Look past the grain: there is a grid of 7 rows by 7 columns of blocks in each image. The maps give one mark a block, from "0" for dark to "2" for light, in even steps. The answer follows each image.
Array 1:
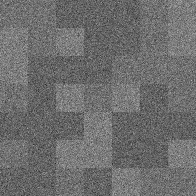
1 1 0 0 0 1 2
2 1 2 0 0 1 2
2 0 0 0 1 1 1
1 0 2 1 2 0 1
0 0 0 2 0 0 0
1 0 2 2 0 0 2
0 0 1 0 2 1 1
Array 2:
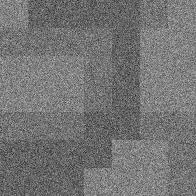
2 0 0 0 0 1 2
1 1 1 1 0 2 2
2 2 2 1 0 2 2
2 2 2 1 0 2 2
1 1 1 0 0 1 1
0 0 0 0 2 2 1
0 0 0 2 2 2 1
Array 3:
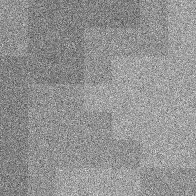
1 0 0 0 0 1 2
1 0 0 1 1 1 2
0 0 0 1 2 2 2
0 1 1 2 2 2 2
0 1 1 1 2 2 2
0 1 1 1 1 2 2
0 1 2 2 2 1 1
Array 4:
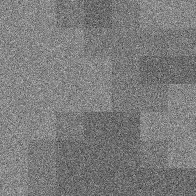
2 2 1 0 1 2 2
2 2 2 1 1 1 1
2 2 2 2 1 0 0
2 2 2 2 1 1 2
2 2 1 0 0 2 2
2 1 0 0 0 1 2
2 1 0 0 0 0 0
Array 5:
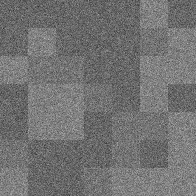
0 0 0 0 0 2 0
0 2 0 0 0 1 2
2 1 1 0 0 2 2
0 2 2 1 0 2 0
0 2 2 0 1 1 2
1 0 0 0 1 0 2
2 0 0 1 2 2 2
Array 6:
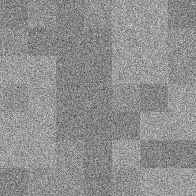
0 1 0 1 2 2 0
1 0 0 0 2 2 1
2 2 0 0 2 2 1
1 2 0 0 1 0 2
2 2 0 0 0 2 2
2 2 1 0 2 0 0
0 1 1 0 1 2 2
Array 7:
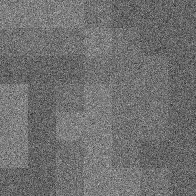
2 2 2 1 0 0 0
1 1 1 2 1 0 0
0 0 0 1 1 1 0
2 0 1 2 1 1 0
2 0 2 2 1 1 0
2 0 1 2 1 0 0
0 0 1 2 2 1 0
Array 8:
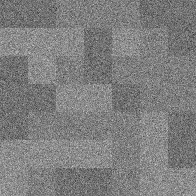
0 0 1 1 1 0 0
2 2 2 0 2 1 0
0 2 1 0 1 1 1
0 0 2 2 0 1 1
0 1 1 1 1 2 0
2 2 2 2 1 2 0
2 1 0 0 1 2 2
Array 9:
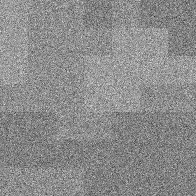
2 1 1 0 1 0 0
2 1 1 1 2 2 0
2 1 1 2 2 2 2
1 1 1 2 2 1 1
0 0 1 1 0 0 0
0 0 0 0 0 0 0
1 1 1 0 0 0 0
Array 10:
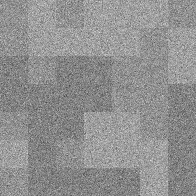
1 2 1 2 2 2 1
1 2 2 2 2 1 2
0 1 0 0 1 1 2
0 0 0 0 1 1 0
1 0 0 2 2 1 0
2 0 1 2 2 2 0
1 0 0 0 0 2 0
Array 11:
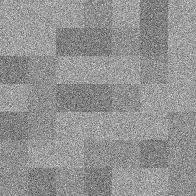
2 2 2 1 2 0 2
2 2 0 0 1 0 2
0 1 2 2 2 1 2
2 1 0 0 1 2 2
0 1 2 2 2 2 1
1 2 2 1 1 0 1
1 0 1 0 2 2 1
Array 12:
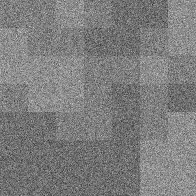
1 1 2 1 0 0 2
2 1 1 0 0 1 2
2 2 2 1 1 2 1
1 2 2 1 0 1 0
0 0 1 1 0 1 2
0 0 0 0 0 2 2
0 0 0 0 0 2 2
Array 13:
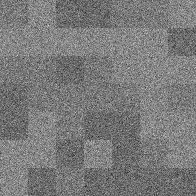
1 2 0 0 1 1 2
2 2 2 2 2 2 0
1 1 0 1 2 2 2
0 1 1 1 1 2 1
0 2 1 0 0 2 2
2 2 0 2 0 1 2
2 0 1 0 0 0 0
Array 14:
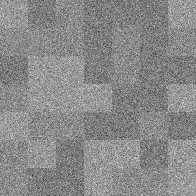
2 0 1 0 0 0 2
1 1 1 0 1 0 1
0 2 2 0 1 0 0
1 2 2 2 0 0 2
2 1 1 0 0 1 0
1 2 0 2 2 0 2
1 0 0 2 1 1 2
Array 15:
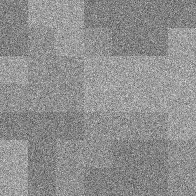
0 2 2 0 0 0 0
0 1 2 1 0 0 2
2 1 1 2 2 2 2
1 1 1 2 2 2 2
0 0 0 1 1 1 2
2 0 1 1 0 0 1
2 0 1 0 0 0 1
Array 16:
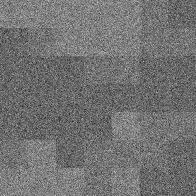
2 2 2 2 2 1 0
0 1 2 2 2 1 1
0 0 0 1 1 0 0
0 0 0 0 0 0 0
0 0 0 0 2 1 1
1 2 0 1 1 1 0
2 2 2 1 2 0 0
